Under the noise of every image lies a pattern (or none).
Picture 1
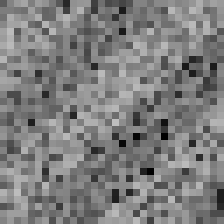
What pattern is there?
diagonal stripes
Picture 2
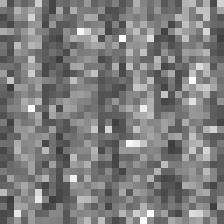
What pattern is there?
vertical stripes
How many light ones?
4
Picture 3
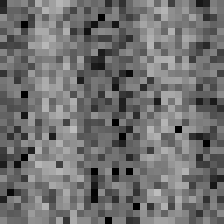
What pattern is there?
vertical stripes
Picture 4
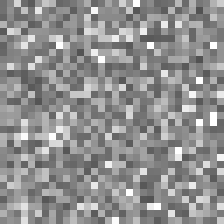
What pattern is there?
only noise
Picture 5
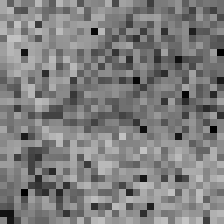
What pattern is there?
spokes from one point
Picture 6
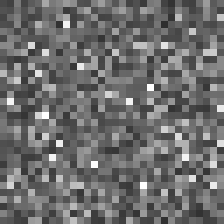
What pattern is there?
only noise
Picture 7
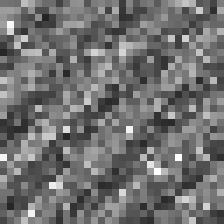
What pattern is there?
diagonal stripes
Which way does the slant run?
bottom left to top right
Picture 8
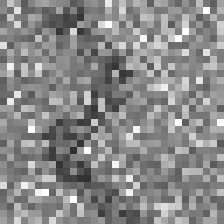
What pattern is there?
a wavy band
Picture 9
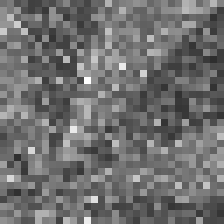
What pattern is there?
spokes from one point
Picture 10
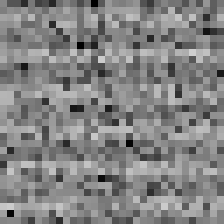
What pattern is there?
horizontal stripes
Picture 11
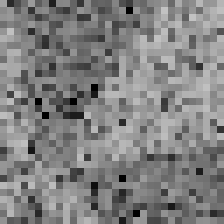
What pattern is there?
spokes from one point
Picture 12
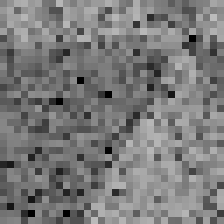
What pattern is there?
spokes from one point
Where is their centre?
top right
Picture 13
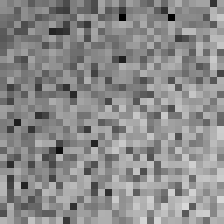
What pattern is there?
a smooth slope
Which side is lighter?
bottom right
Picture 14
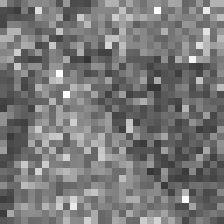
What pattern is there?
spokes from one point
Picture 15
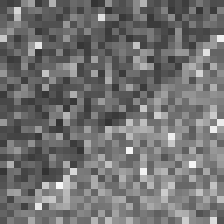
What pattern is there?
a sharp edge
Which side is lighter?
bottom right
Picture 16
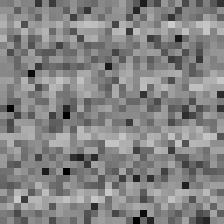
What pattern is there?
horizontal stripes
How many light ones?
4
